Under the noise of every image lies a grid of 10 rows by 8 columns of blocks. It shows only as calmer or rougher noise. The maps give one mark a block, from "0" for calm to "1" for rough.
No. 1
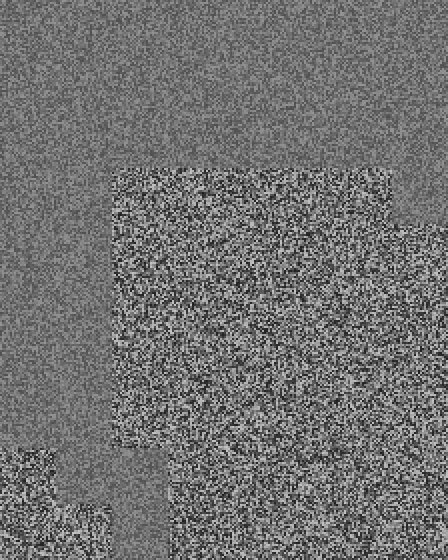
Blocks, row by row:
0 0 0 0 0 0 0 0
0 0 0 0 0 0 0 0
0 0 0 0 0 0 0 0
0 0 1 1 1 1 1 0
0 0 1 1 1 1 1 1
0 0 1 1 1 1 1 1
0 0 1 1 1 1 1 1
0 0 1 1 1 1 1 1
1 0 0 1 1 1 1 1
1 1 0 1 1 1 1 1
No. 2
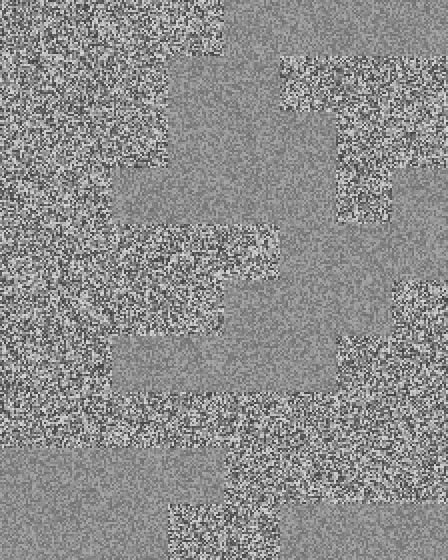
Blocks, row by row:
1 1 1 1 0 0 0 0
1 1 1 0 0 1 1 1
1 1 1 0 0 0 1 1
1 1 0 0 0 0 1 0
1 1 1 1 1 0 0 0
1 1 1 1 0 0 0 1
1 1 0 0 0 0 1 1
1 1 1 1 1 1 1 1
0 0 0 0 1 1 1 1
0 0 0 1 1 0 0 0
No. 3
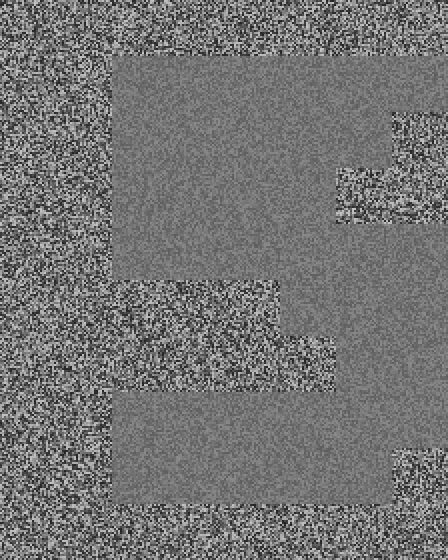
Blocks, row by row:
1 1 1 1 1 1 1 1
1 1 0 0 0 0 0 0
1 1 0 0 0 0 0 1
1 1 0 0 0 0 1 1
1 1 0 0 0 0 0 0
1 1 1 1 1 0 0 0
1 1 1 1 1 1 0 0
1 1 0 0 0 0 0 0
1 1 0 0 0 0 0 1
1 1 1 1 1 1 1 1
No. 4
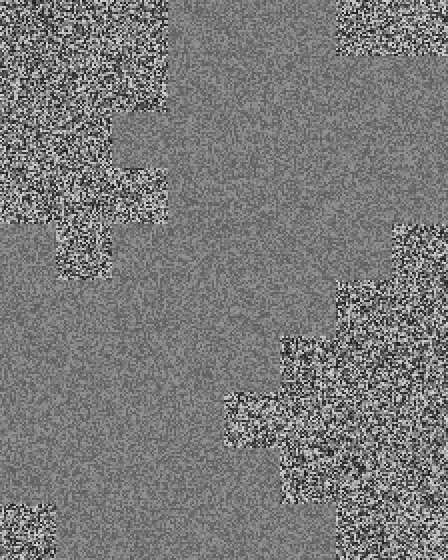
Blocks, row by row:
1 1 1 0 0 0 1 1
1 1 1 0 0 0 0 0
1 1 0 0 0 0 0 0
1 1 1 0 0 0 0 0
0 1 0 0 0 0 0 1
0 0 0 0 0 0 1 1
0 0 0 0 0 1 1 1
0 0 0 0 1 1 1 1
0 0 0 0 0 1 1 1
1 0 0 0 0 0 1 1
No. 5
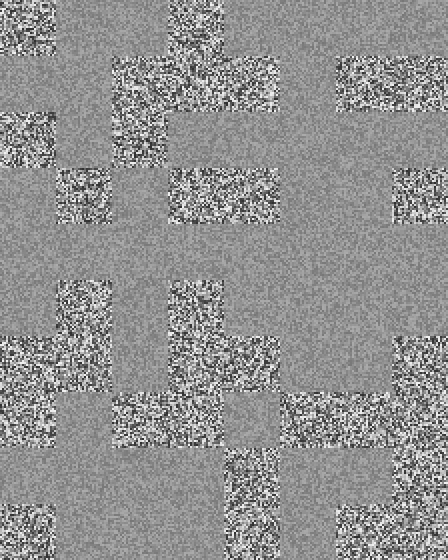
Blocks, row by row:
1 0 0 1 0 0 0 0
0 0 1 1 1 0 1 1
1 0 1 0 0 0 0 0
0 1 0 1 1 0 0 1
0 0 0 0 0 0 0 0
0 1 0 1 0 0 0 0
1 1 0 1 1 0 0 1
1 0 1 1 0 1 1 1
0 0 0 0 1 0 0 1
1 0 0 0 1 0 1 1
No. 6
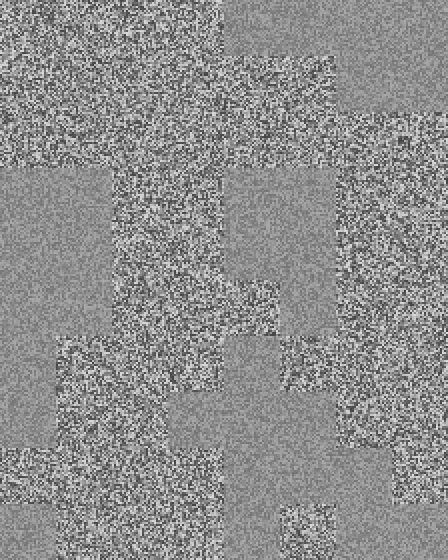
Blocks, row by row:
1 1 1 1 0 0 0 0
1 1 1 1 1 1 0 0
1 1 1 1 1 1 1 1
0 0 1 1 0 0 1 1
0 0 1 1 0 0 1 1
0 0 1 1 1 0 1 1
0 1 1 1 0 1 1 1
0 1 1 0 0 0 1 1
1 1 1 1 0 0 0 1
0 1 1 1 0 1 0 0
